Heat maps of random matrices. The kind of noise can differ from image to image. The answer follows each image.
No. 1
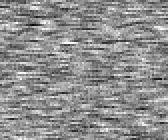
streaked along the rows
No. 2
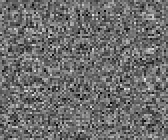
low rank plus noise
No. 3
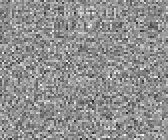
low rank plus noise
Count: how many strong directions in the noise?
three or four
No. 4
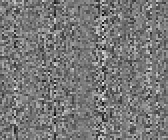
columns of uneven size
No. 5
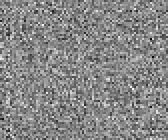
low rank plus noise
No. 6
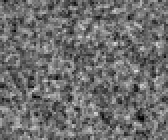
blotchy
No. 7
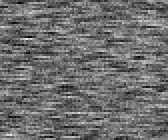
streaked along the rows
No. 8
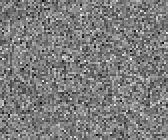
independent entries
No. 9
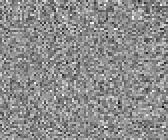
low rank plus noise
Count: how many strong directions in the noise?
three or four
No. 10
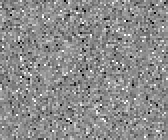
heavy tails
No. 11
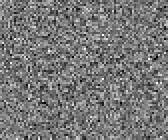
low rank plus noise
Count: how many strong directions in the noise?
five to eight
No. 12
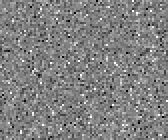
heavy tails
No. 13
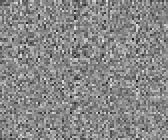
low rank plus noise
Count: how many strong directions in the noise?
five to eight
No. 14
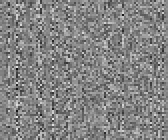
columns of uneven size
